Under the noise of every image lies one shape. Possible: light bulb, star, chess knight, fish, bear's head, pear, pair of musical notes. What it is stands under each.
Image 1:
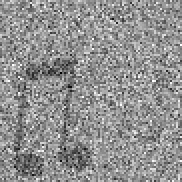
dark pair of musical notes
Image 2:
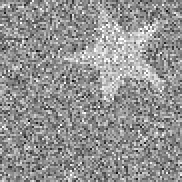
light star
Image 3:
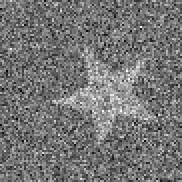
light star
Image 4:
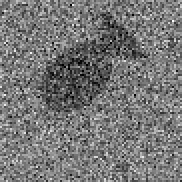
dark fish
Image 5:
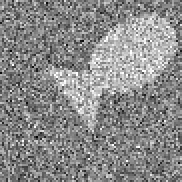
light fish
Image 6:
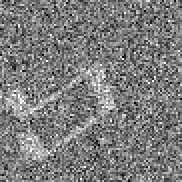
light pair of musical notes
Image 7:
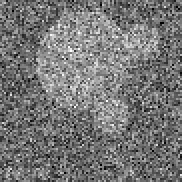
light bear's head
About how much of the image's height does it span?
two thirds
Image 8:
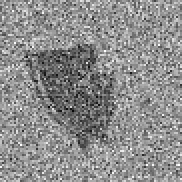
dark chess knight
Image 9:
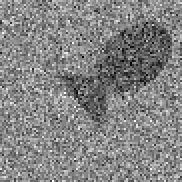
dark fish
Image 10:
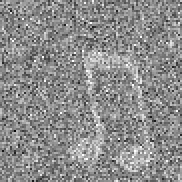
light pair of musical notes
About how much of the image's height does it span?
two thirds
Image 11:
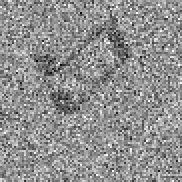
dark pair of musical notes
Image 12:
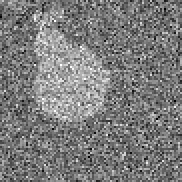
light pear
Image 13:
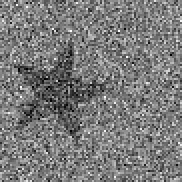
dark star
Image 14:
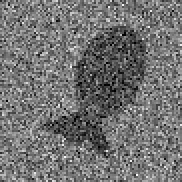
dark fish
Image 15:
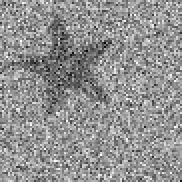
dark star
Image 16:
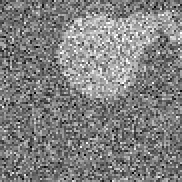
light pear
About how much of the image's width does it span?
two thirds
